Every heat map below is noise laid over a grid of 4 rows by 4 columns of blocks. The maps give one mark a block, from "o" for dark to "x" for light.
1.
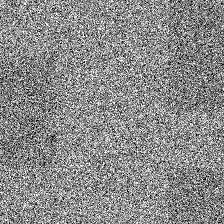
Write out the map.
x x x o
o x x o
o x x x
x x x o
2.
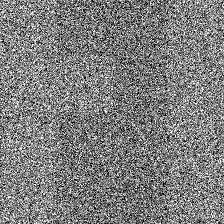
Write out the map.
x o o x
x x o x
x o o x
x o o x
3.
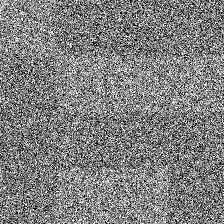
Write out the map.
x o o o
o x x x
o o o o
o x x o
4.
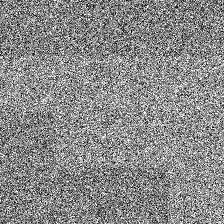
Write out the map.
o o o o
x x x x
o x x x
o o o x
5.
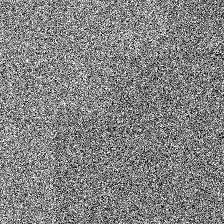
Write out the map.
x x x o
x x o o
x o o o
x o o o
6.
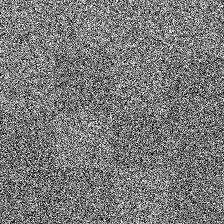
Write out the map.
x x x x
x o x o
o x o o
o o x o
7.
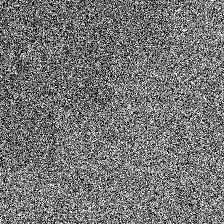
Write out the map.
o o o x
o o x x
o x x x
x x x x
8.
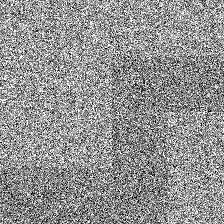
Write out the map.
x x x x
x x o o
x x o x
o o o x
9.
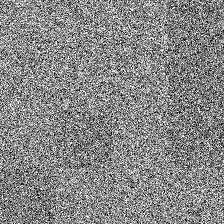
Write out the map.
x x x o
x x x o
x o x o
o x x x
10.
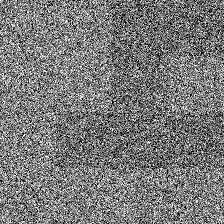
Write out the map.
x x o o
x x o x
x o o o
x x x x
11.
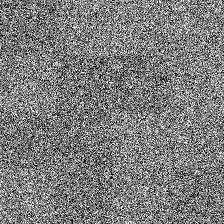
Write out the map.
o x x x
x o o x
o o x x
x o x o
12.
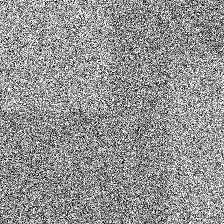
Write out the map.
x x o o
x x o x
o o o x
o o o x
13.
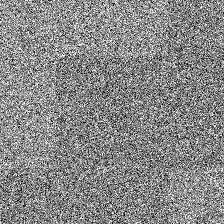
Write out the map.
x x x o
x o o o
x o o o
o o o x
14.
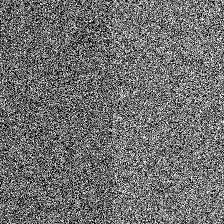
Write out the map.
o o x x
o o x x
o o x x
o o x x
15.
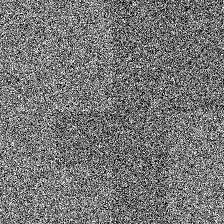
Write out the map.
x x o o
x x o o
x o o x
x x o x
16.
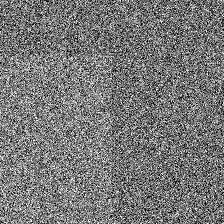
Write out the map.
o o o o
x x o o
x x o o
x x o o
